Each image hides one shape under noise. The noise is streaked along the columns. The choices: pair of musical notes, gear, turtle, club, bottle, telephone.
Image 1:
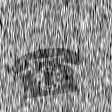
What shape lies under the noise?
telephone
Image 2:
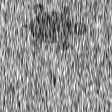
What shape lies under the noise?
turtle
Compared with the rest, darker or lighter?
darker
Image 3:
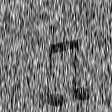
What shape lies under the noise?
pair of musical notes
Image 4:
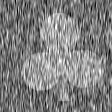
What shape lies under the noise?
club
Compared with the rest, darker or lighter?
lighter
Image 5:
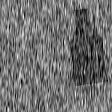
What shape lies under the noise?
bottle
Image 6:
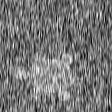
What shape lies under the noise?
turtle
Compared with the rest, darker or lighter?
lighter
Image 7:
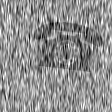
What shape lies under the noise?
telephone
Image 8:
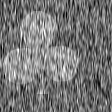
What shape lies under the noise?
club
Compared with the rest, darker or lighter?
lighter
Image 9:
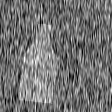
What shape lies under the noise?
bottle
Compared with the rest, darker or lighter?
lighter
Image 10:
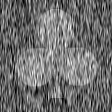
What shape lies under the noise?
club
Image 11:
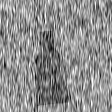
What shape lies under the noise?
bottle
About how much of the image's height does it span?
two thirds
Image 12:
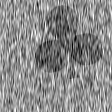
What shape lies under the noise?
club
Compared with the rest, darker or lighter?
darker
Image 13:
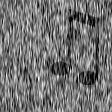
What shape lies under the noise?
pair of musical notes
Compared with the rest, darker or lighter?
darker
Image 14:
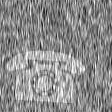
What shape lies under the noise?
telephone
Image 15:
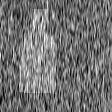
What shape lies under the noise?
bottle
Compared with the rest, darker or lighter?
lighter
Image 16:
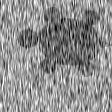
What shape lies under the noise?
turtle
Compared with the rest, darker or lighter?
darker
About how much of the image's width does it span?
nearly all
